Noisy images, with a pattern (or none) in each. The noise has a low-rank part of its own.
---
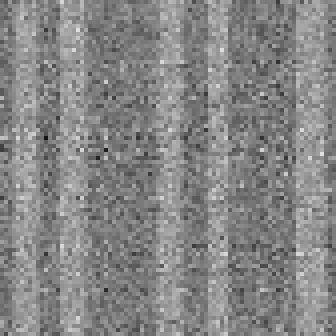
bands of columns
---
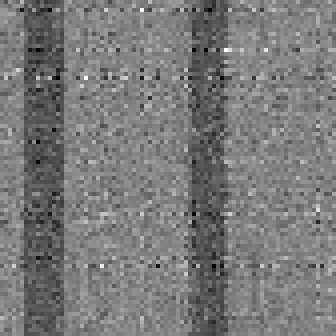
bands of columns
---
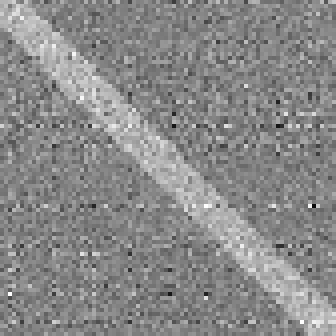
a diagonal band
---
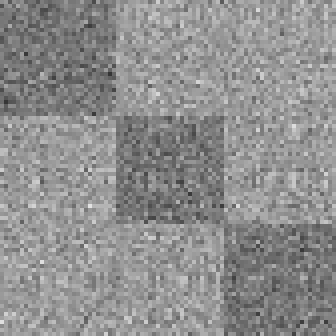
blocks along the diagonal
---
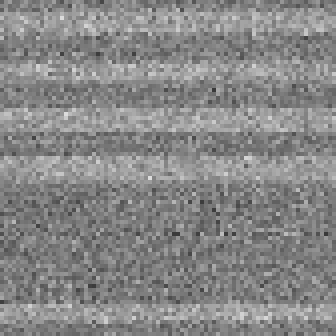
bands of rows
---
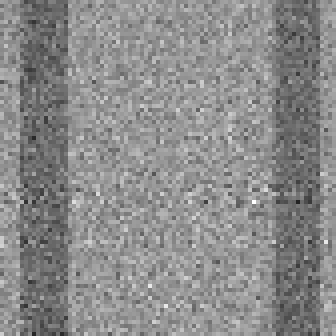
bands of columns
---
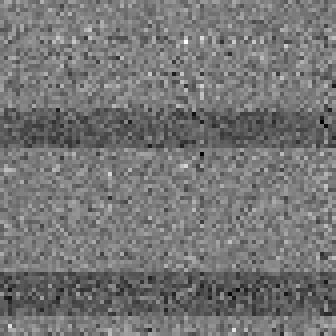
bands of rows
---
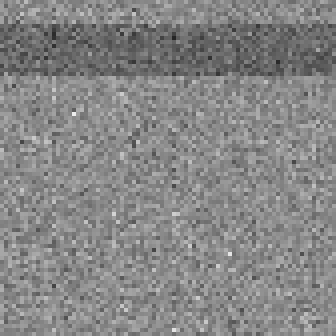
one band of rows
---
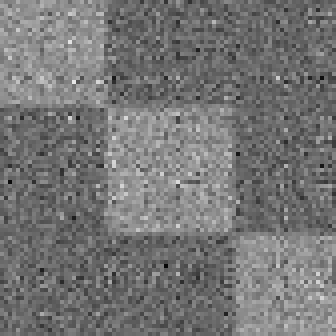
blocks along the diagonal
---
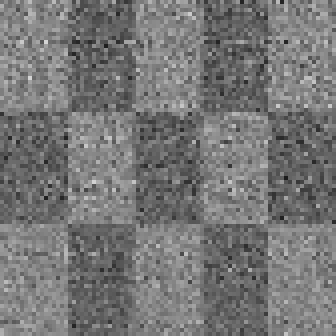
a checkerboard
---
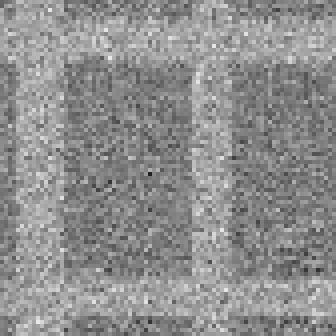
bands of rows crossing bands of columns
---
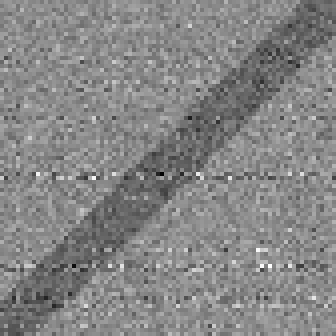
a diagonal band
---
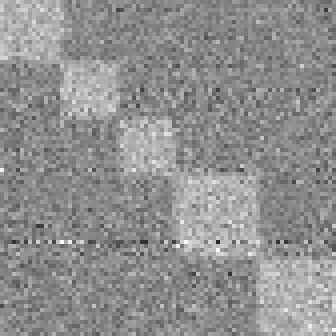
blocks along the diagonal
